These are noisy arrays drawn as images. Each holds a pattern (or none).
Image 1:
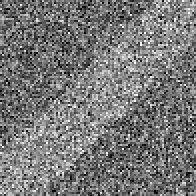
a diagonal band
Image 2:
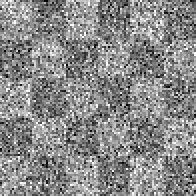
a checkerboard
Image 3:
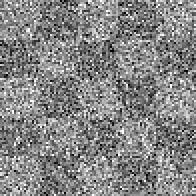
a checkerboard
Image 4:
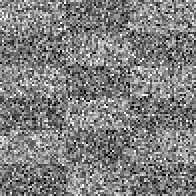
a checkerboard
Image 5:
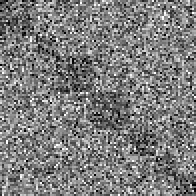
blocks along the diagonal
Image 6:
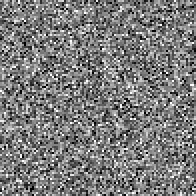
only noise
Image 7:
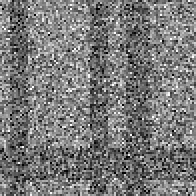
bands of rows crossing bands of columns
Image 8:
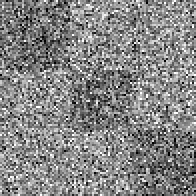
blocks along the diagonal
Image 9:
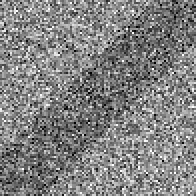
a diagonal band
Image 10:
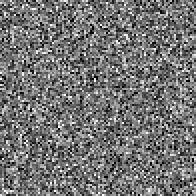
only noise
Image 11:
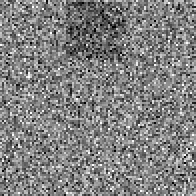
one block
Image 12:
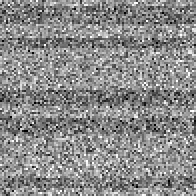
bands of rows
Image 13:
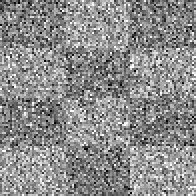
a checkerboard
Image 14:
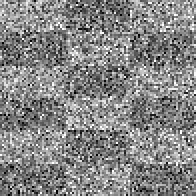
a checkerboard
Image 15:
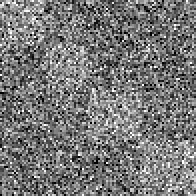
blocks along the diagonal
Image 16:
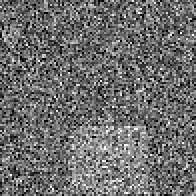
one block
